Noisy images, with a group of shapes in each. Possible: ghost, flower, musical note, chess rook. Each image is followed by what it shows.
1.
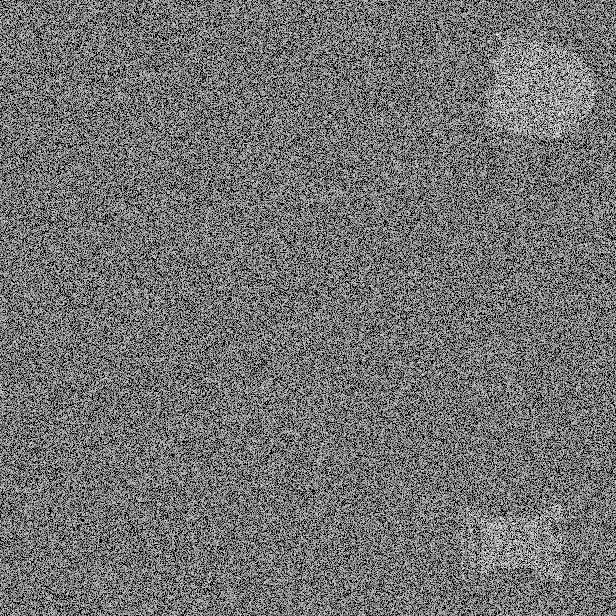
top right: ghost; bottom right: chess rook
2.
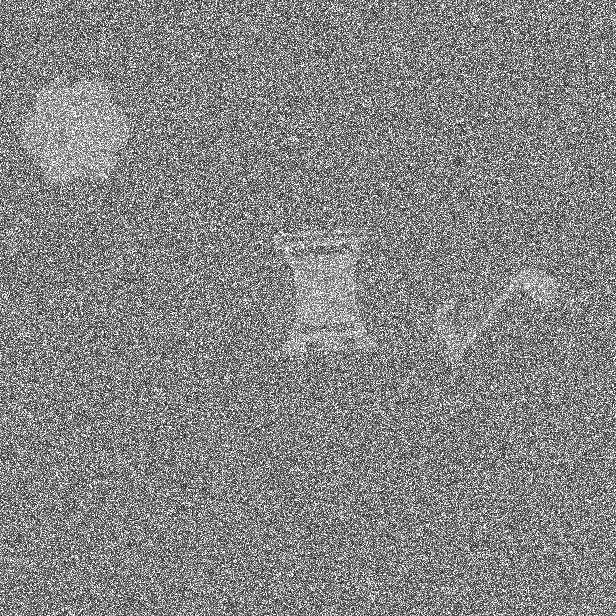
top left: flower; centre: chess rook; middle right: musical note
